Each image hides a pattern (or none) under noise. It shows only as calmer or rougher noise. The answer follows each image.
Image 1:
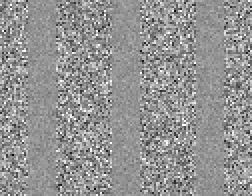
vertical stripes
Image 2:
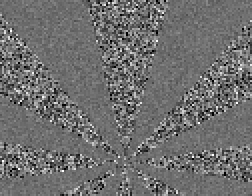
spokes from one point
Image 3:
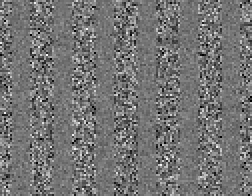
vertical stripes
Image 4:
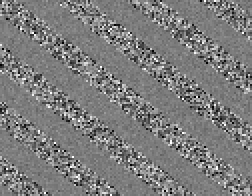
diagonal stripes
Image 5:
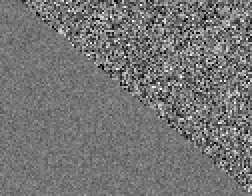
a sharp edge
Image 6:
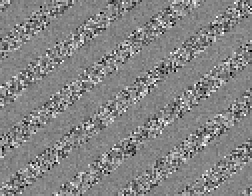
diagonal stripes
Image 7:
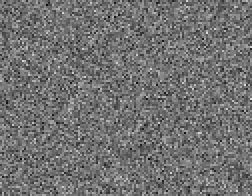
only noise
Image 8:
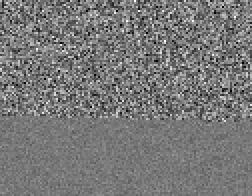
a sharp edge
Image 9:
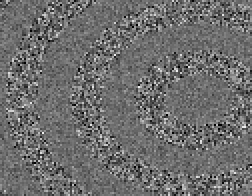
rings round one point
